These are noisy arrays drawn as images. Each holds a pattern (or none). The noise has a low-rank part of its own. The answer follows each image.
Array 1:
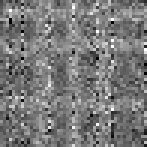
bands of rows crossing bands of columns
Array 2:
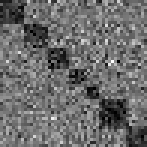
blocks along the diagonal
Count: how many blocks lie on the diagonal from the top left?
7
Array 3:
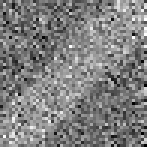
a diagonal band
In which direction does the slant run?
bottom left to top right
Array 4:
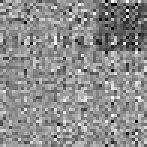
one block
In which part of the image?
top right
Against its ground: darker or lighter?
darker
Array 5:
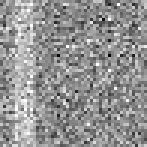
one band of columns
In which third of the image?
left
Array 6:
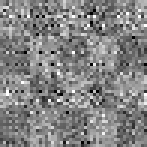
a checkerboard
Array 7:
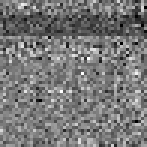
one band of rows
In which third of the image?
top
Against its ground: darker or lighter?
darker
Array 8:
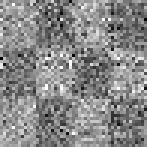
a checkerboard
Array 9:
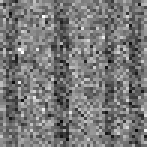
bands of columns
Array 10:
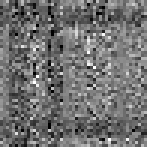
bands of rows crossing bands of columns
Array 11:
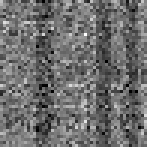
bands of columns
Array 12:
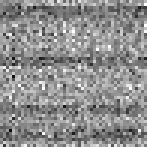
bands of rows
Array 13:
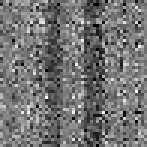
bands of columns
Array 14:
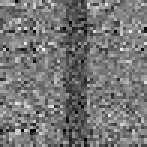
one band of columns
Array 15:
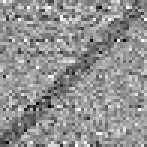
a diagonal band
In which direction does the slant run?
bottom left to top right
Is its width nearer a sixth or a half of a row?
a sixth
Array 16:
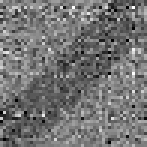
a diagonal band
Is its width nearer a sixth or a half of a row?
a half
